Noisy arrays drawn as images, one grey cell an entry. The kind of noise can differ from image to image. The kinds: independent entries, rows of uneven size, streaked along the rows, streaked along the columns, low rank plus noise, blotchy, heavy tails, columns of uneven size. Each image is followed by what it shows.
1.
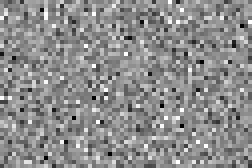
heavy tails
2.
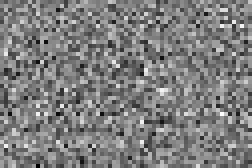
low rank plus noise
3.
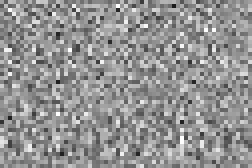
low rank plus noise
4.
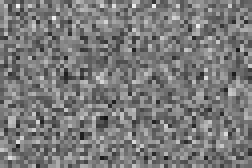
low rank plus noise
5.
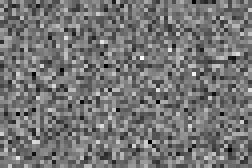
independent entries
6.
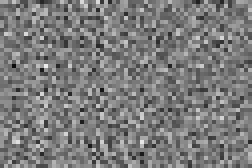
low rank plus noise
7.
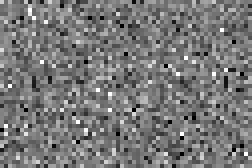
heavy tails
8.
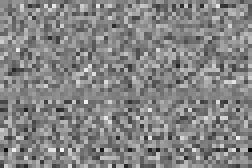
rows of uneven size
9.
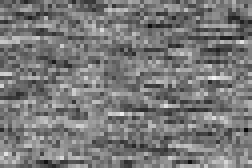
streaked along the rows
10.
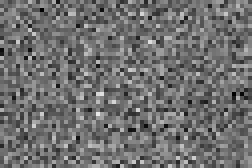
low rank plus noise
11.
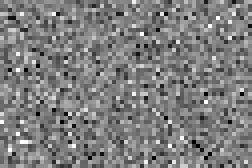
heavy tails
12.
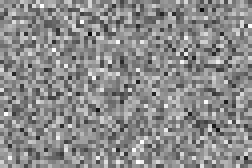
independent entries
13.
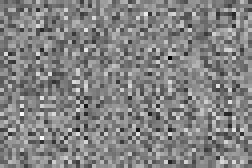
low rank plus noise
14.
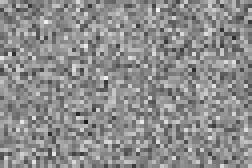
independent entries
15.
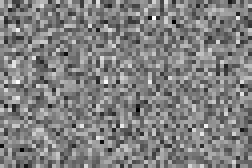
low rank plus noise
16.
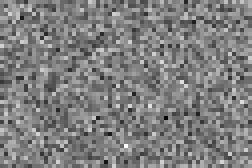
independent entries
